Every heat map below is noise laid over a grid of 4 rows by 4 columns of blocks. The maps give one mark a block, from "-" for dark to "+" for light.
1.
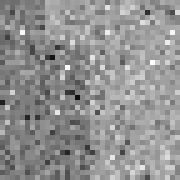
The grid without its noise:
- + + +
- - + +
- - + +
- - + +
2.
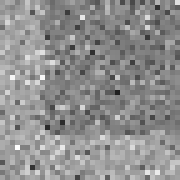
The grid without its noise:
+ - - -
+ - - -
+ - - -
+ + + +
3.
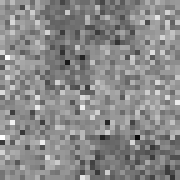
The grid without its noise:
+ - - +
+ - + +
+ + + +
+ + - -
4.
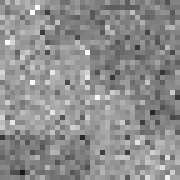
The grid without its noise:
+ - - -
+ + - -
+ + + -
- - + +
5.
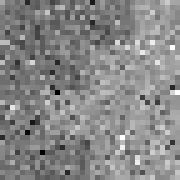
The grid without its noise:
- - - +
- - + +
- + + +
- - + +
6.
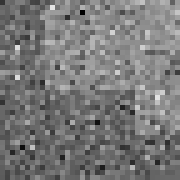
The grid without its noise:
- + + +
- + + +
- - - +
- - - -
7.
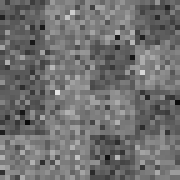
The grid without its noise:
- + + -
- + - +
- + + -
+ + - +
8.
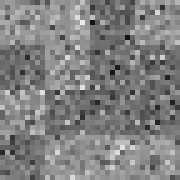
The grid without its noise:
+ + - +
- + - -
+ - - -
- + + +
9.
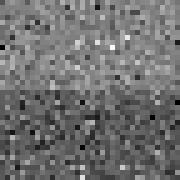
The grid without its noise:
+ + + +
+ + + +
- - - -
- - - -
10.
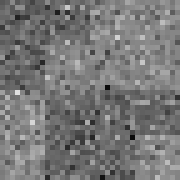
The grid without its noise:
- - + +
- + + +
+ - - -
+ - - +
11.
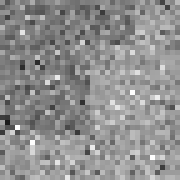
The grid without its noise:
- - - +
- - + +
- - + +
+ + + +
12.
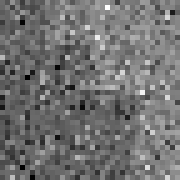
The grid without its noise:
- + + +
- - + +
- - - +
- - - +
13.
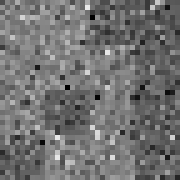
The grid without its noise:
+ + - -
+ + + -
+ - + -
- + + -
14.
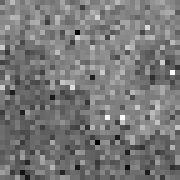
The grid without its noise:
+ + + +
- + + -
- - + +
- - - -
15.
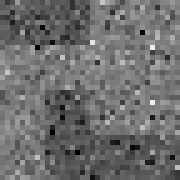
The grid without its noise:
- - + +
+ + + +
+ - + +
+ - - -
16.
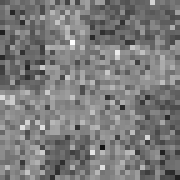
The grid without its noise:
- + - -
- + + +
+ + + -
+ - + -
